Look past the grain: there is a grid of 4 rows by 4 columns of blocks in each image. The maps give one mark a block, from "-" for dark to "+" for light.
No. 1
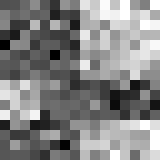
- - + +
- - + +
+ - - -
- - + +
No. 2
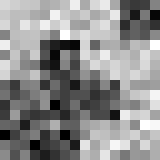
+ + + -
+ - + +
- - - +
- - + +
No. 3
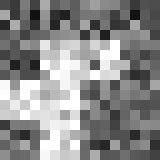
- - - -
- + + -
+ + - -
- + - -
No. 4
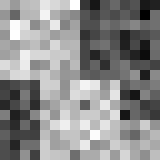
+ + - -
+ + - -
- + + -
- + + +
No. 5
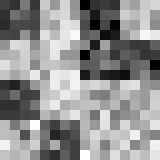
- + - +
+ + - -
- + + +
+ - + +
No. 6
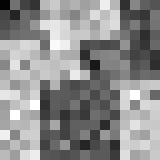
- + + -
+ + - -
+ - - +
+ - - +
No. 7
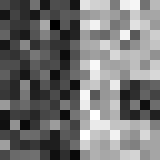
- - + +
- - + +
- - + -
- - + +
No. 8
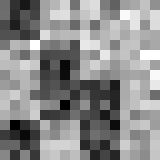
- + + +
+ - + +
+ - - +
- + - +
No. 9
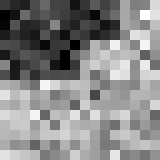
- - - +
- - + +
+ + + +
+ + + +
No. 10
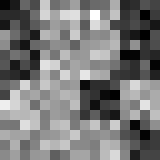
- + + -
- + + -
+ + - +
+ + + -
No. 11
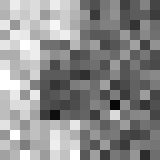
+ + - -
+ - - -
+ - - -
+ + - -
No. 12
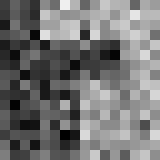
- + + +
- - - +
- - + +
- - + +
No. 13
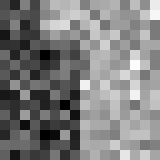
- + + +
- - + +
- - + +
- - + +
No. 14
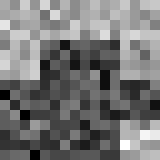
+ + + +
+ - - +
- - - -
- - - +
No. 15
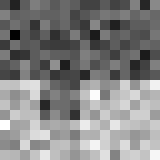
- - - -
- - - -
+ - + +
+ + + +
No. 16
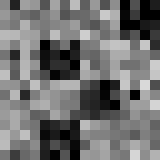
+ + + -
+ - + +
+ + - +
+ - + +
